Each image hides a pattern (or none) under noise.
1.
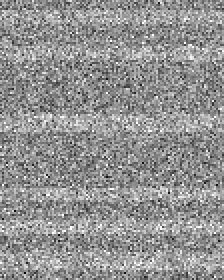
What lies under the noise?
bands of rows
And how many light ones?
6
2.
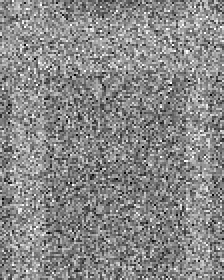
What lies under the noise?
bands of rows crossing bands of columns
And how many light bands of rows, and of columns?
1 and 2
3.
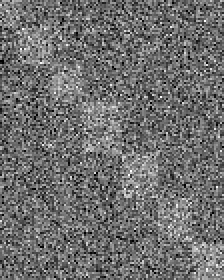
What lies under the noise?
blocks along the diagonal
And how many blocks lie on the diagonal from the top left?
7
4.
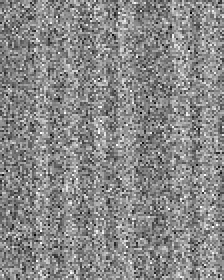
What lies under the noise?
bands of columns
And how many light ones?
6
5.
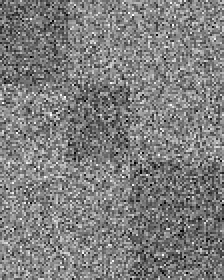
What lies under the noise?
blocks along the diagonal
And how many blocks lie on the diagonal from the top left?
3
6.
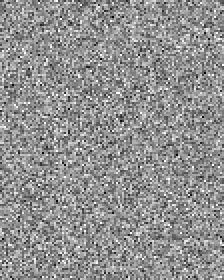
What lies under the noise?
only noise
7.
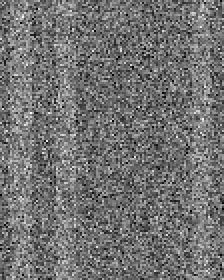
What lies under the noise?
bands of columns
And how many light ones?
3
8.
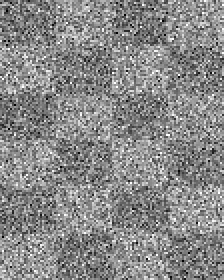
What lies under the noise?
a checkerboard
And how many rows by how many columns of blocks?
6 by 4
